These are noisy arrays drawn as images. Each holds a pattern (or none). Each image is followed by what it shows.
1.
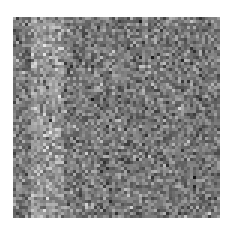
one vertical stripe
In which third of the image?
left
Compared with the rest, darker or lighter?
lighter
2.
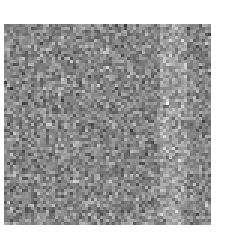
one vertical stripe
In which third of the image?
right
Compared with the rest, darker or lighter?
lighter
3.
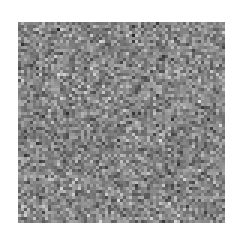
only noise
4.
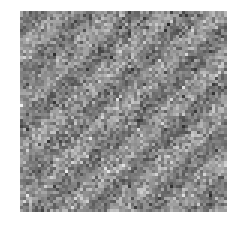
diagonal stripes
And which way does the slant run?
bottom left to top right
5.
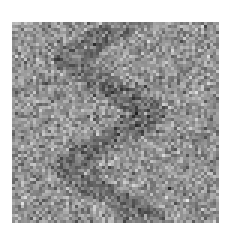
a wavy band
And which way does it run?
top to bottom
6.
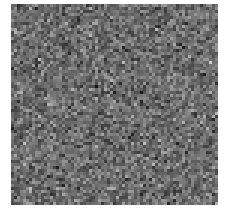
only noise
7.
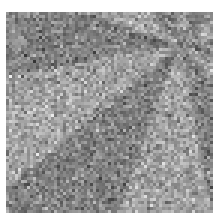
spokes from one point
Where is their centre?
top right
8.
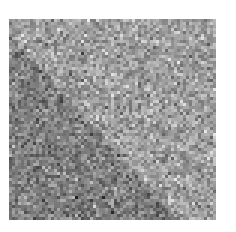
a sharp edge
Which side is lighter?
top right
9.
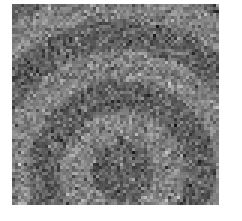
rings round one point
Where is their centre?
bottom middle
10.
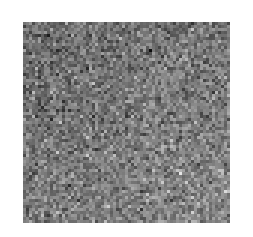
a smooth slope
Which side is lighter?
bottom right
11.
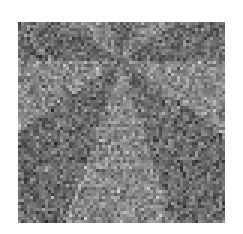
spokes from one point
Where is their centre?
top middle
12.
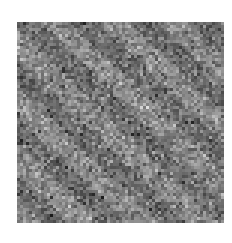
diagonal stripes
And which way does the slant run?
top left to bottom right
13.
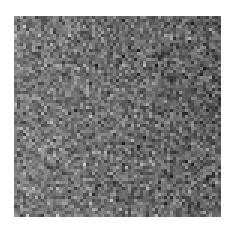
a smooth slope
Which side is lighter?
left
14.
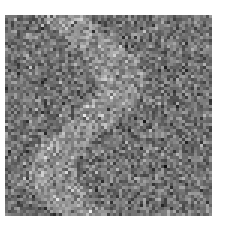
a wavy band
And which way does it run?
top to bottom
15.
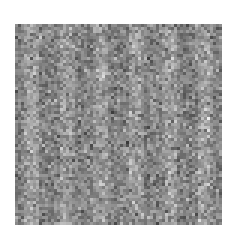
vertical stripes
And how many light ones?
6
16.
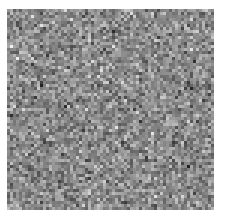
only noise
